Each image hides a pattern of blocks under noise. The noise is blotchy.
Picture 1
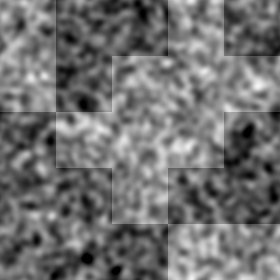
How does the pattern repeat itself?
mirrored about the diagonal from the bottom left
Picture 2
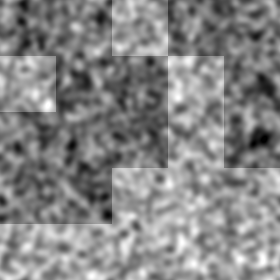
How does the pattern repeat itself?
no symmetry
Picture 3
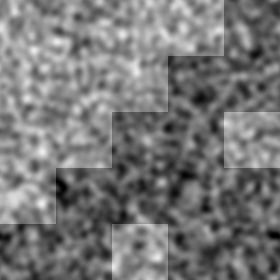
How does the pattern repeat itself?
mirrored about the diagonal from the top left
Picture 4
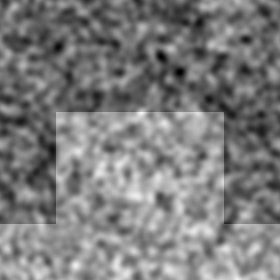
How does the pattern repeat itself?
left and right mirror each other
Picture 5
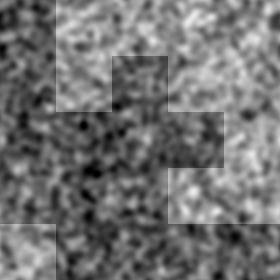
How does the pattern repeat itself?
mirrored about the diagonal from the bottom left
